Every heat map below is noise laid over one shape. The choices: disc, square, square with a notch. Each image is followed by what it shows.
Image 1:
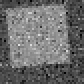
square
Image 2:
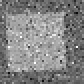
square
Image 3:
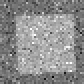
square
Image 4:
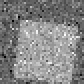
square
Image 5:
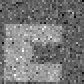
square with a notch
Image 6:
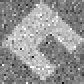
square with a notch
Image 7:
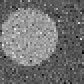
disc
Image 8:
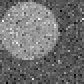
disc
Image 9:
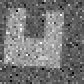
square with a notch
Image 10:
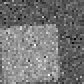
square
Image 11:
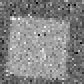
square
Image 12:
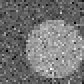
disc
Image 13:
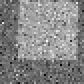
square
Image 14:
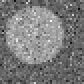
disc
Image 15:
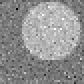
disc
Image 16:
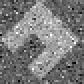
square with a notch
